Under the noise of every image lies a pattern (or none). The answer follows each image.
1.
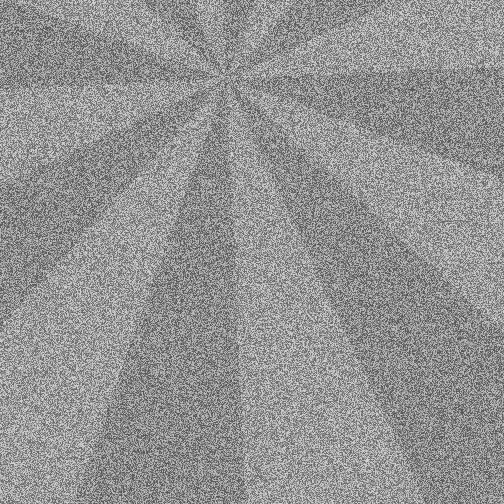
spokes from one point
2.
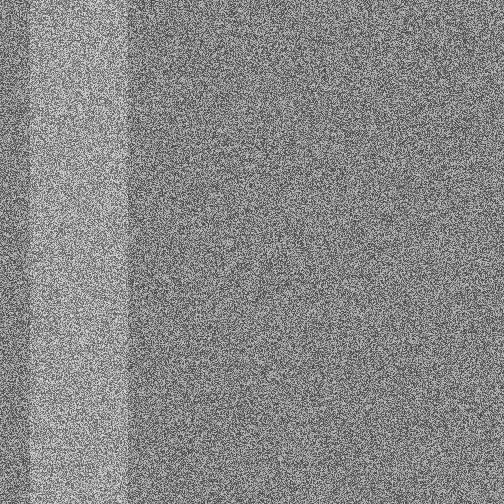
one vertical stripe
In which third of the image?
left
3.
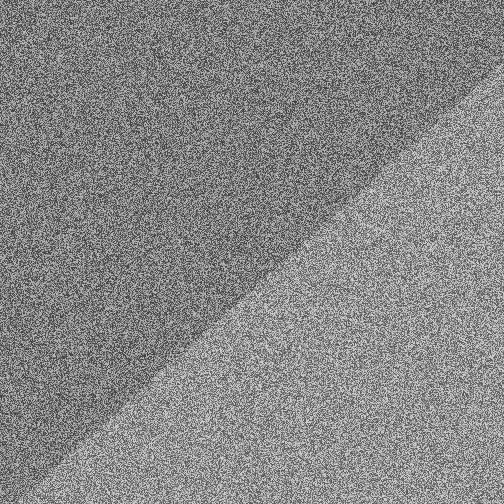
a sharp edge
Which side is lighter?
bottom right
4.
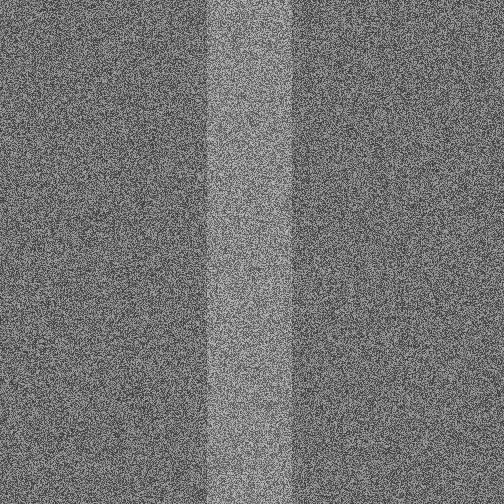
one vertical stripe
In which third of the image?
middle
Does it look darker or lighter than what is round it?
lighter
